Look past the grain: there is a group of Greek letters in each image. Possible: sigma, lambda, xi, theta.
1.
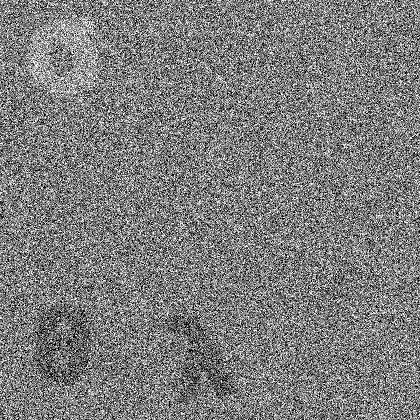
top left: light sigma; bottom left: dark theta; bottom middle: dark lambda
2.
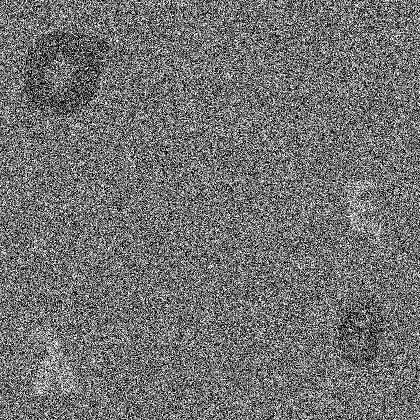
top left: dark sigma; middle right: light xi; bottom left: light lambda; bottom right: dark theta
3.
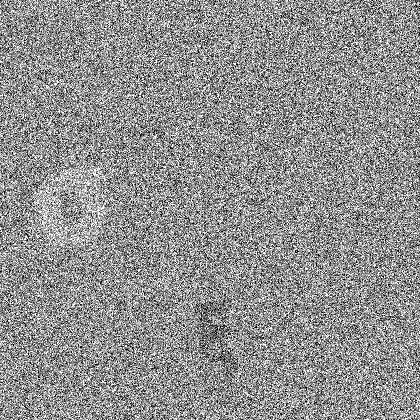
middle left: light sigma; bottom middle: dark xi
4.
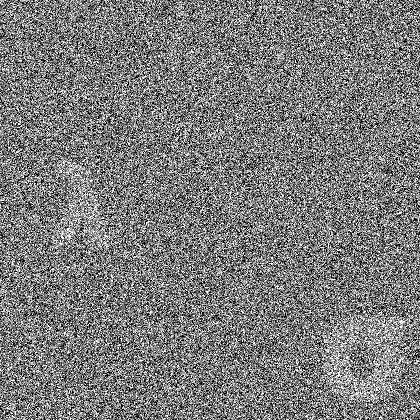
middle left: light lambda; bottom right: light sigma
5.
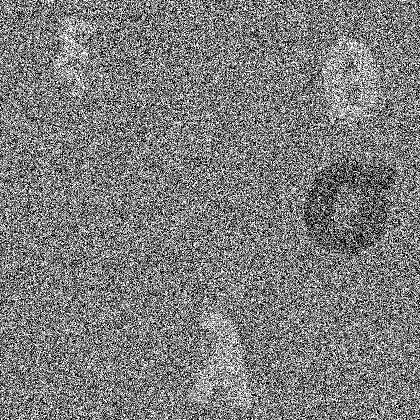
top left: light xi; top right: light theta; middle right: dark sigma; bottom middle: light lambda
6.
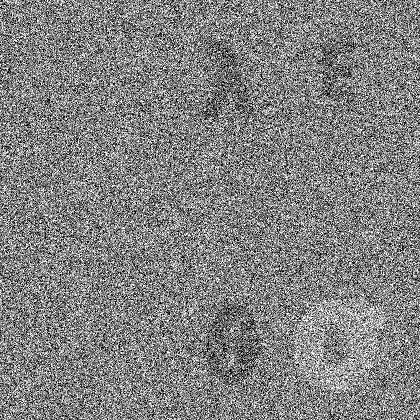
top middle: dark lambda; top right: dark xi; bottom middle: dark theta; bottom right: light sigma
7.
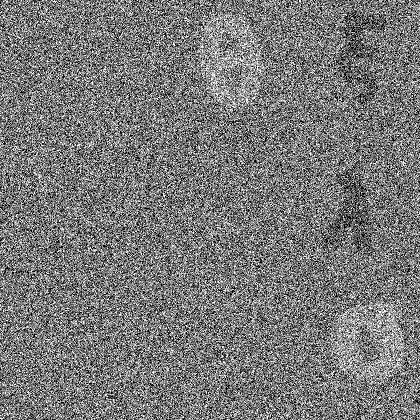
top middle: light theta; top right: dark xi; middle right: dark lambda; bottom right: light sigma
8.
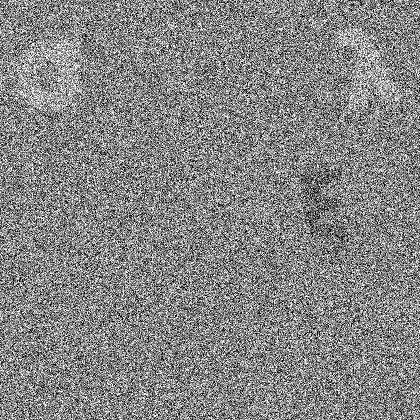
top left: light sigma; top right: light lambda; middle right: dark xi
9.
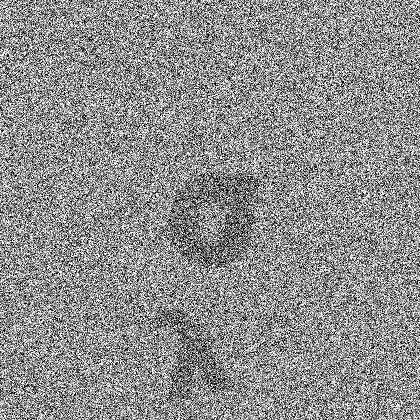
centre: dark sigma; bottom middle: dark lambda
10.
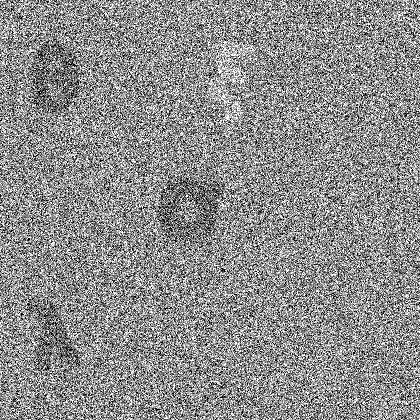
top left: dark theta; top middle: light xi; centre: dark sigma; bottom left: dark lambda
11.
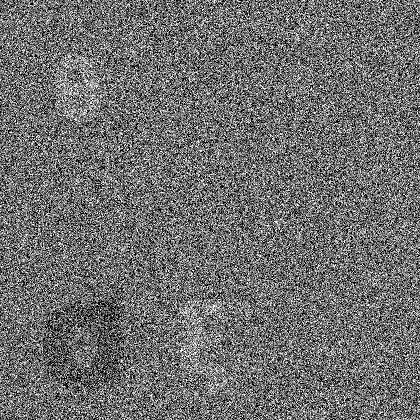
top left: light theta; bottom left: dark sigma; bottom middle: light xi
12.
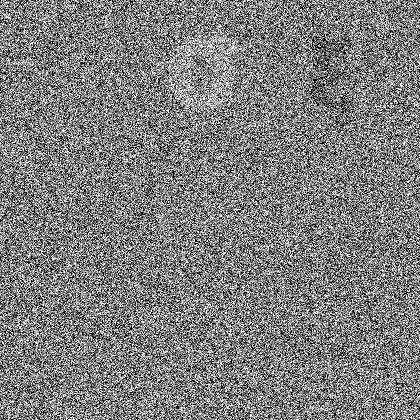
top middle: light sigma; top right: dark xi
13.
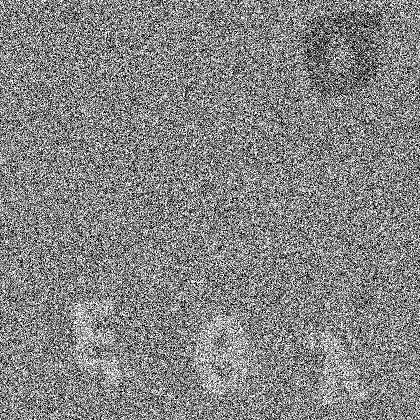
top right: dark sigma; bottom left: light xi; bottom middle: light theta; bottom right: light lambda
